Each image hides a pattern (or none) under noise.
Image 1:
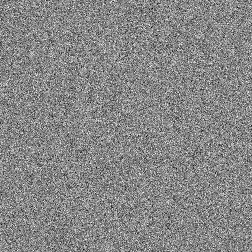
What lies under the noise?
only noise
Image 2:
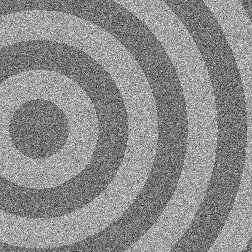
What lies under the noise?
rings round one point
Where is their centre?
middle left
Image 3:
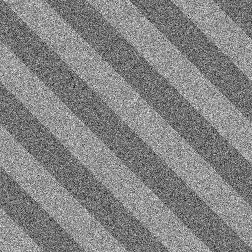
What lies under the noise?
diagonal stripes
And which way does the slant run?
top left to bottom right
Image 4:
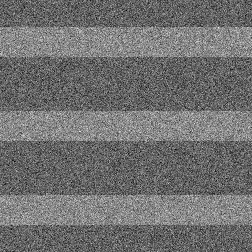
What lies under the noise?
horizontal stripes
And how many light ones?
3
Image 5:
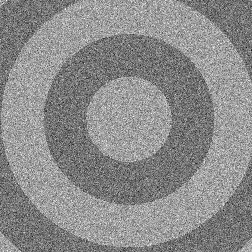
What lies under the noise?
rings round one point
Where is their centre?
centre
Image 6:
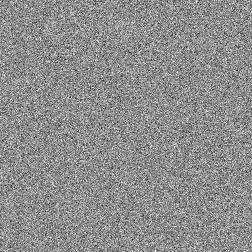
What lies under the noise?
only noise
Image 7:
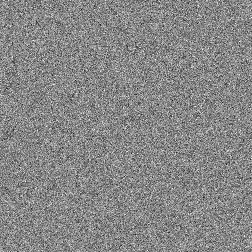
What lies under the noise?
only noise
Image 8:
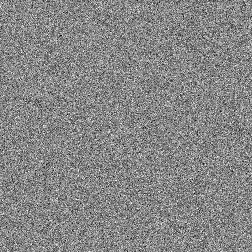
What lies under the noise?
only noise
